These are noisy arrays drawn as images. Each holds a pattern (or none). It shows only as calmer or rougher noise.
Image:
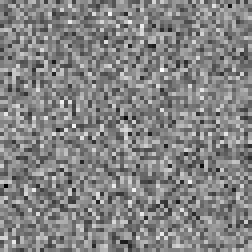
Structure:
only noise
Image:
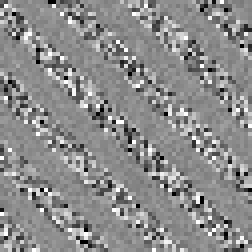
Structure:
diagonal stripes
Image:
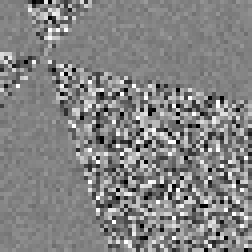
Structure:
spokes from one point
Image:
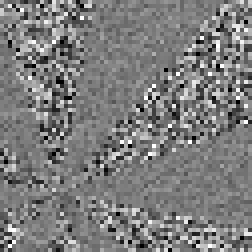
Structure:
spokes from one point
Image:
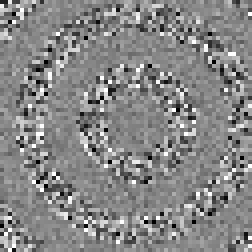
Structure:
rings round one point
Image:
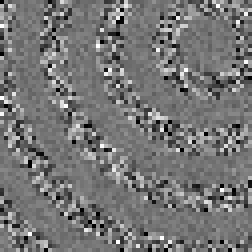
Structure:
rings round one point
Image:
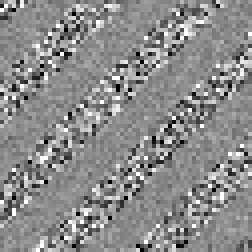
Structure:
diagonal stripes
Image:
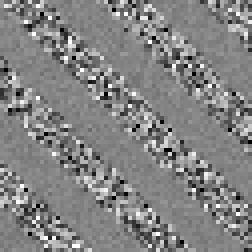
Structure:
diagonal stripes
